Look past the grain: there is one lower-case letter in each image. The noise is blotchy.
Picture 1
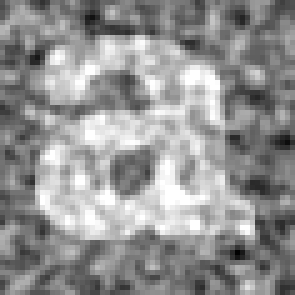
a
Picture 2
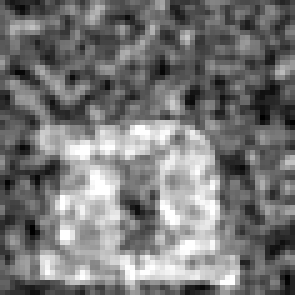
n
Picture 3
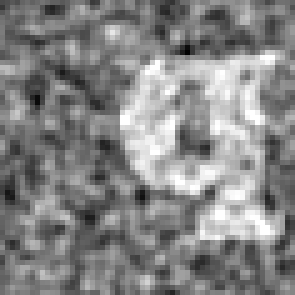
q
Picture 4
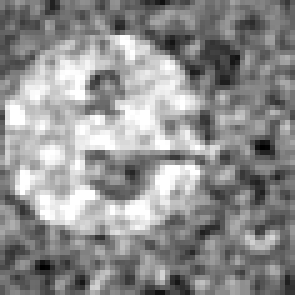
e
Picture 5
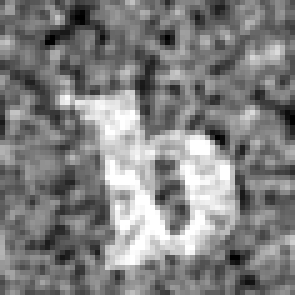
b
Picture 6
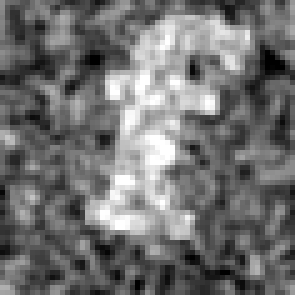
f
